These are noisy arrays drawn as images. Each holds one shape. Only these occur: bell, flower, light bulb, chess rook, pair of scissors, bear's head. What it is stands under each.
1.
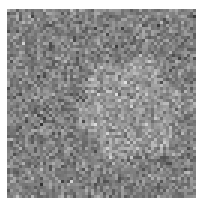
flower
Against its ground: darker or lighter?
lighter
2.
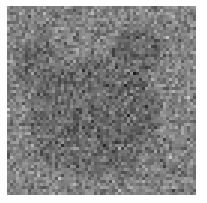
bear's head
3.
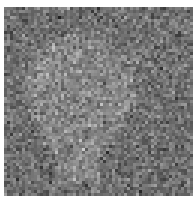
light bulb
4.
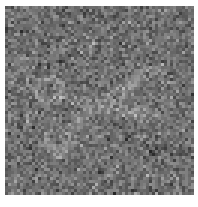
pair of scissors
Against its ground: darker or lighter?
lighter
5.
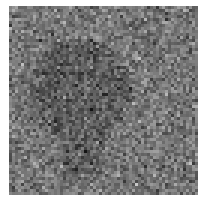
light bulb
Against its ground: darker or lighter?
darker
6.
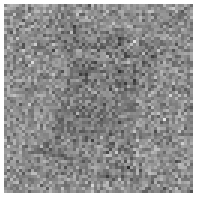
chess rook
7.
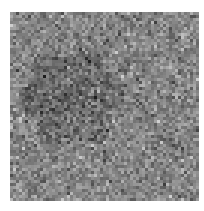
flower
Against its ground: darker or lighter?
darker
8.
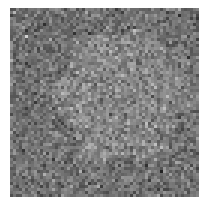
flower
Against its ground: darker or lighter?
lighter
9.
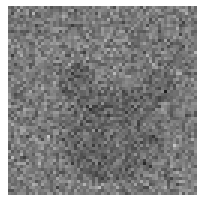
bear's head
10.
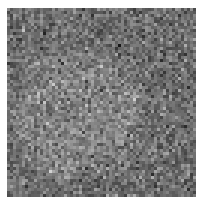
flower
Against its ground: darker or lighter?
lighter
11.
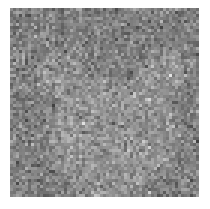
bear's head
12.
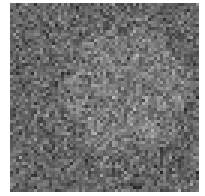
flower
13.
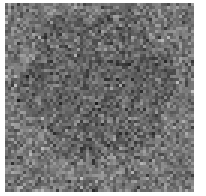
flower
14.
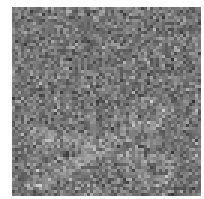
pair of scissors
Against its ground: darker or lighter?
lighter
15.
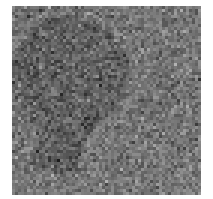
light bulb
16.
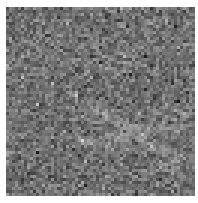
pair of scissors
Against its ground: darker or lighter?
lighter
